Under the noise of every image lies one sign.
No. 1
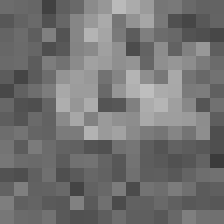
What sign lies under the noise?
ampersand
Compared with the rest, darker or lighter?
lighter
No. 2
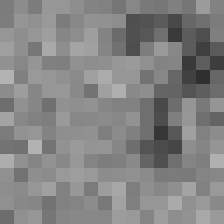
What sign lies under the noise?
question mark
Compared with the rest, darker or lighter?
darker
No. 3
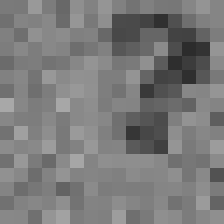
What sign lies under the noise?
question mark
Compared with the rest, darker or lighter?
darker
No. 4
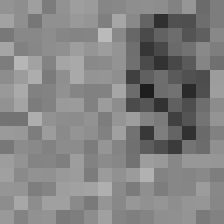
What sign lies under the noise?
section sign
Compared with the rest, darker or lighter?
darker
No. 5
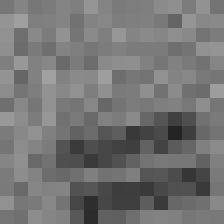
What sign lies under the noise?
equals sign
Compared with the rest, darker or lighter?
darker
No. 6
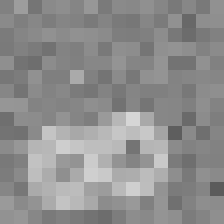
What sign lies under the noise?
infinity sign
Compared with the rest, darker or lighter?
lighter
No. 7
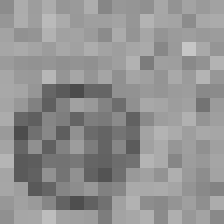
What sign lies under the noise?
at sign
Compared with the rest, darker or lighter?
darker
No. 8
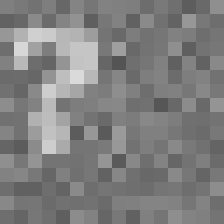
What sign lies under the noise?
question mark
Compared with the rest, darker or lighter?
lighter
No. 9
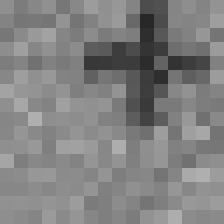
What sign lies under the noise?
plus sign
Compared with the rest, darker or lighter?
darker
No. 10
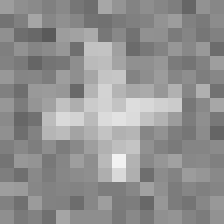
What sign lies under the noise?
plus sign
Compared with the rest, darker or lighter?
lighter
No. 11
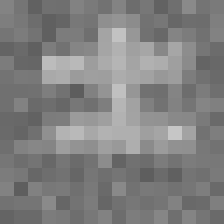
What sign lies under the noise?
plus-minus sign
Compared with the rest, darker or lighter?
lighter
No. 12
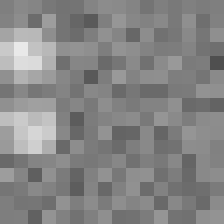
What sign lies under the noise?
colon
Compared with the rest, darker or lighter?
lighter
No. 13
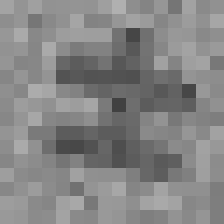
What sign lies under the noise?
plus-minus sign
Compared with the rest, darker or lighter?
darker
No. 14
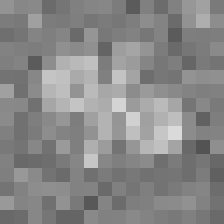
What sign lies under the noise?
percent sign
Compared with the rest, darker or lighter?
lighter
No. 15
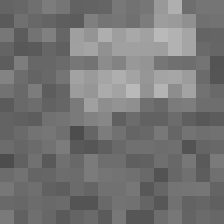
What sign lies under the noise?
not-equal sign
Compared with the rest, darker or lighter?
lighter
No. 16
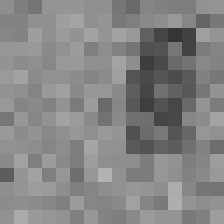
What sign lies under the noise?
section sign
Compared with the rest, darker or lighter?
darker
